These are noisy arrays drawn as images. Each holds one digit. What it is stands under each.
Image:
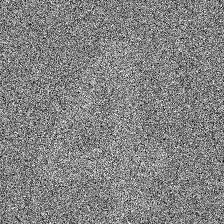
4
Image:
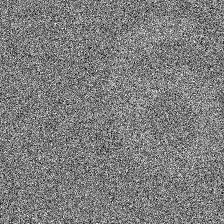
6
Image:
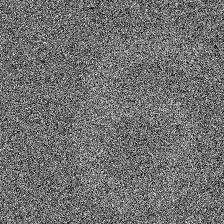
6
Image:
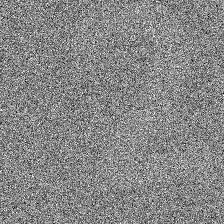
2
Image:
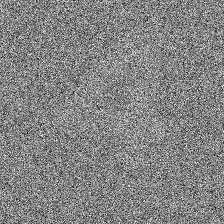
4
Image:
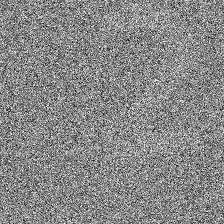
2
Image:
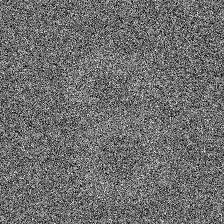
8
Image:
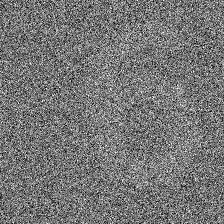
6
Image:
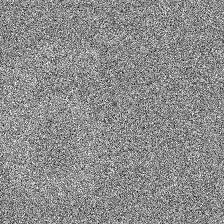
6
